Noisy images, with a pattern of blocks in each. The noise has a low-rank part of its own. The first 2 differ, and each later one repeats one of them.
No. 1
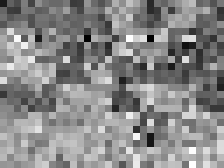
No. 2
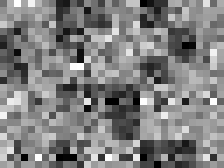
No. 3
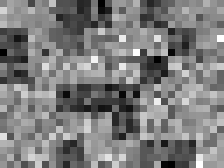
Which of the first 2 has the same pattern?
2
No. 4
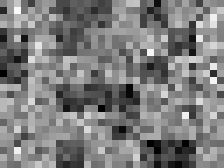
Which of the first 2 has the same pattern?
2
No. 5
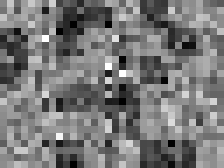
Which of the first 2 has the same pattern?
2
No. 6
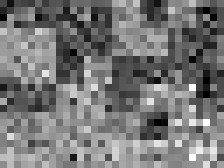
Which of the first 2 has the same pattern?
1
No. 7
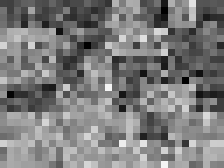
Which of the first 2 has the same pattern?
1
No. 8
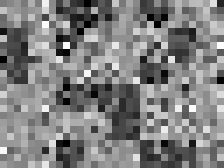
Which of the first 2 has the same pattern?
2
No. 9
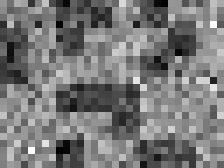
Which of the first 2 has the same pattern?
2
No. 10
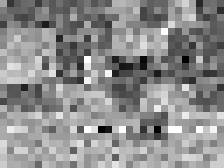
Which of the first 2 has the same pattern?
1
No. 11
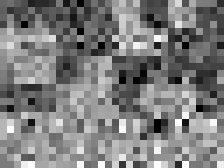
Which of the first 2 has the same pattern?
1
